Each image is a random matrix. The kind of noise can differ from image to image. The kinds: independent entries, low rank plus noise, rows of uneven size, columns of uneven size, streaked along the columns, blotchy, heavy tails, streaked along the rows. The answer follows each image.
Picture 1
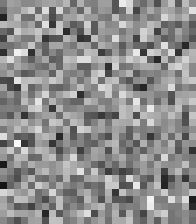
independent entries
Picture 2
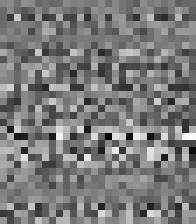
rows of uneven size
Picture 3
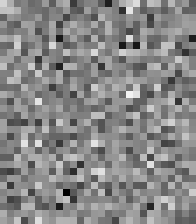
low rank plus noise
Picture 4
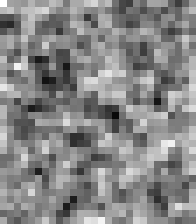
blotchy
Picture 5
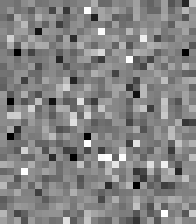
heavy tails
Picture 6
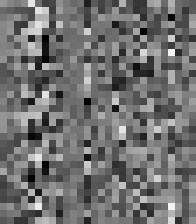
columns of uneven size
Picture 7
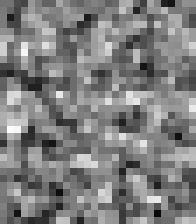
blotchy
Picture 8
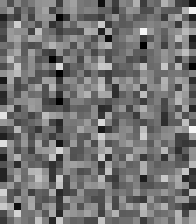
columns of uneven size
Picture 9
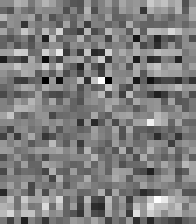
low rank plus noise
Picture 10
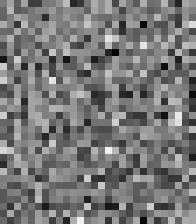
low rank plus noise
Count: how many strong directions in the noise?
five to eight
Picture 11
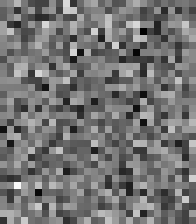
independent entries
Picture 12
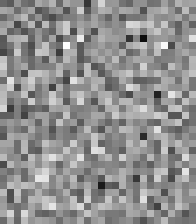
low rank plus noise
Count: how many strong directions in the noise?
five to eight
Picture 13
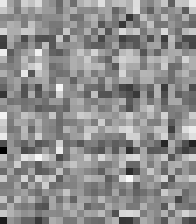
low rank plus noise
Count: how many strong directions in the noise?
one
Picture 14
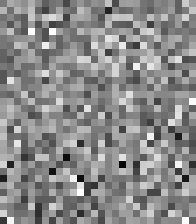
independent entries
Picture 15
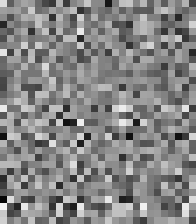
low rank plus noise
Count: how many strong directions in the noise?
two
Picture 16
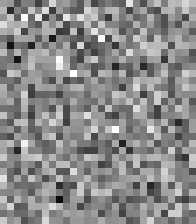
independent entries
